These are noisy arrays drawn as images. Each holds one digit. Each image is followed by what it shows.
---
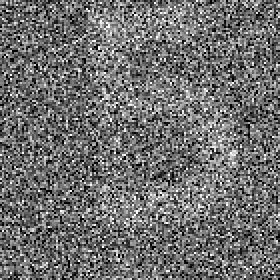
5
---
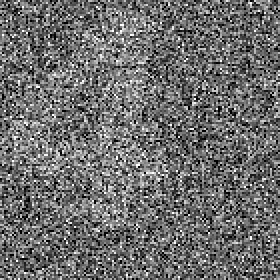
4
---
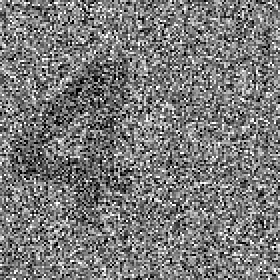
4
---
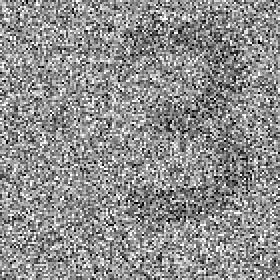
3
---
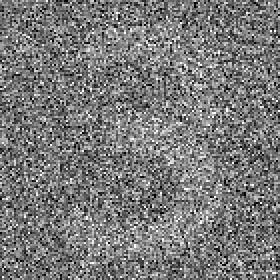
3
